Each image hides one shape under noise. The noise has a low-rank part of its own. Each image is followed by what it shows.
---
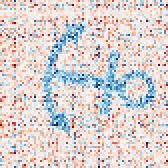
anchor
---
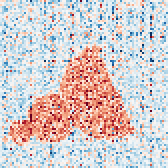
chess pawn
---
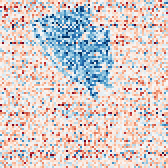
chess knight
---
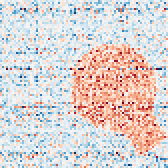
light bulb
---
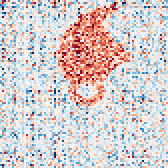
teapot
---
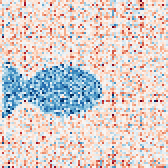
fish
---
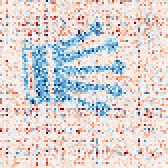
chess queen
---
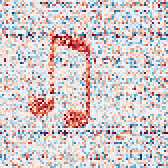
pair of musical notes
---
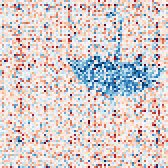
umbrella
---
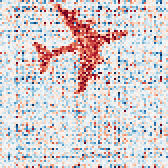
airplane
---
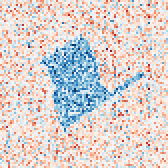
flag
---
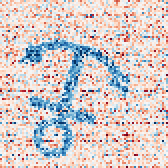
anchor
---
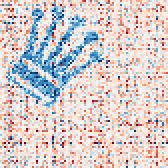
chess queen
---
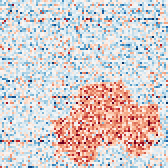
car
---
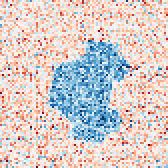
car
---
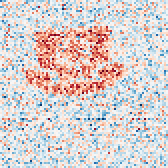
telephone
